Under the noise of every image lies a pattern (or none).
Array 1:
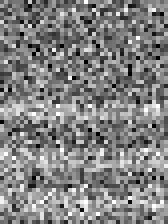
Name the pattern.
bands of rows
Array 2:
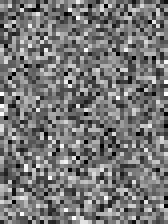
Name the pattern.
only noise
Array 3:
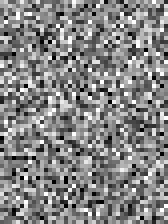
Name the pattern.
only noise
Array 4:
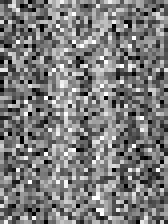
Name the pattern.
bands of columns
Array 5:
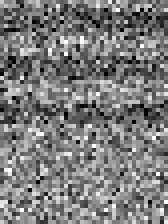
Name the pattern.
bands of rows
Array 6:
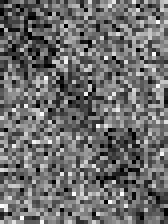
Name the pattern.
blocks along the diagonal
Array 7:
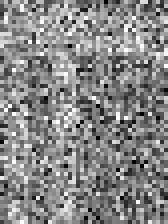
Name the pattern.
bands of rows crossing bands of columns
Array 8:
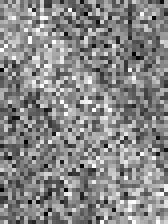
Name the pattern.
a diagonal band
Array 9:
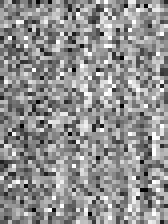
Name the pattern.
bands of columns
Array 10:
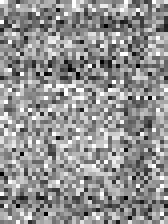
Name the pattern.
bands of rows crossing bands of columns
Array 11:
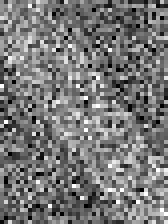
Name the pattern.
a diagonal band
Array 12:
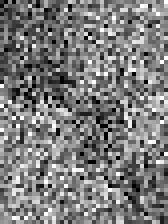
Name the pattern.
blocks along the diagonal
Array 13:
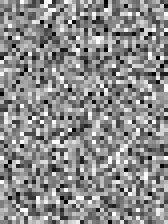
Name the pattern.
only noise
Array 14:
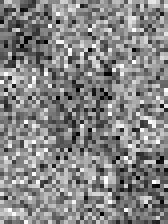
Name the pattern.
blocks along the diagonal
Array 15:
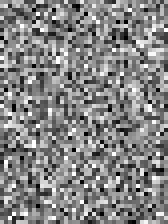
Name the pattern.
only noise
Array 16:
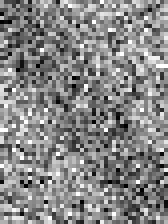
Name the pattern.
a diagonal band
